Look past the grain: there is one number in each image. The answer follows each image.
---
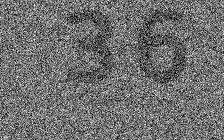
36
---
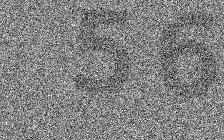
56
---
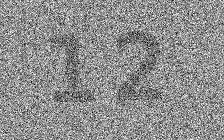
12
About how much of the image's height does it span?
half
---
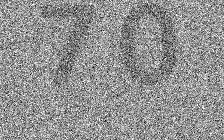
70
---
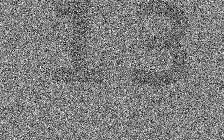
13
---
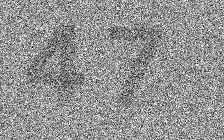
47
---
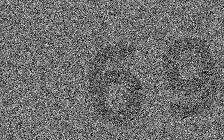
69
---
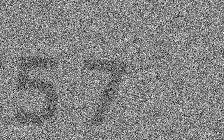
57
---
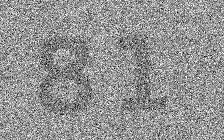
81
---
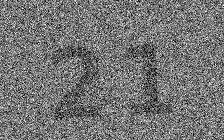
21
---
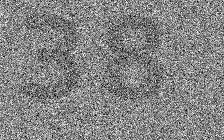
38
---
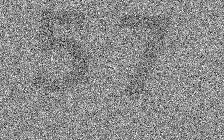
57
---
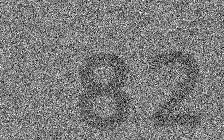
82
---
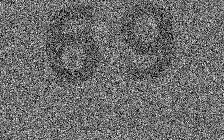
69
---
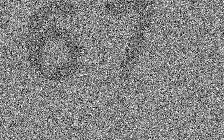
67
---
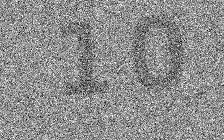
10
